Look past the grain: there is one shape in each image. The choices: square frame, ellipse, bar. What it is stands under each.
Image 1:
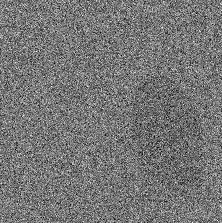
ellipse
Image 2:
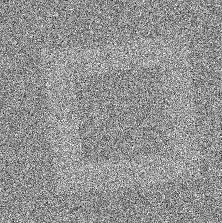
square frame
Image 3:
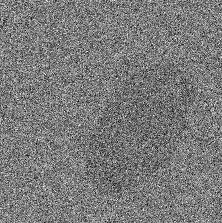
ellipse
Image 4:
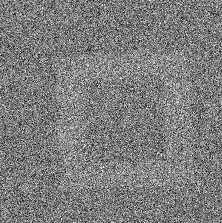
square frame
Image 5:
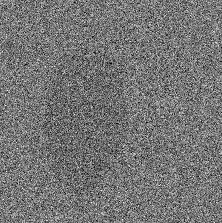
ellipse
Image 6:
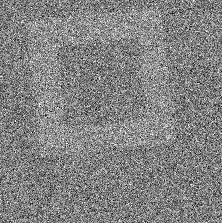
square frame
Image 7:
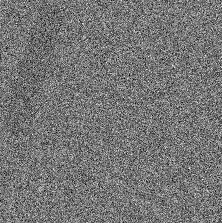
bar
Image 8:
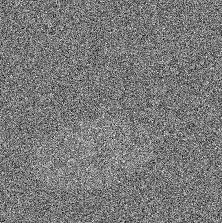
ellipse
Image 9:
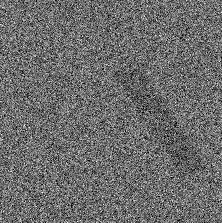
bar
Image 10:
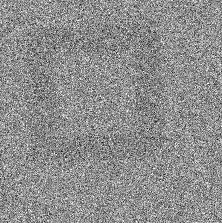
square frame
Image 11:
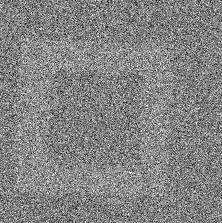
square frame
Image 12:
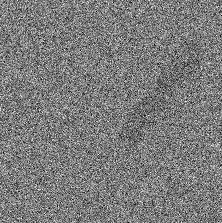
bar
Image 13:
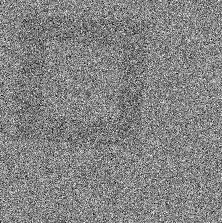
square frame
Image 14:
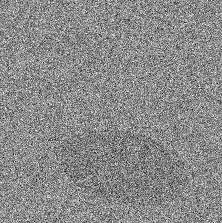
ellipse
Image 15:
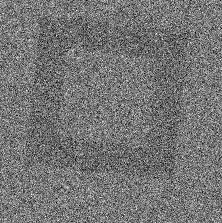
square frame
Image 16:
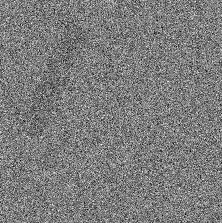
bar
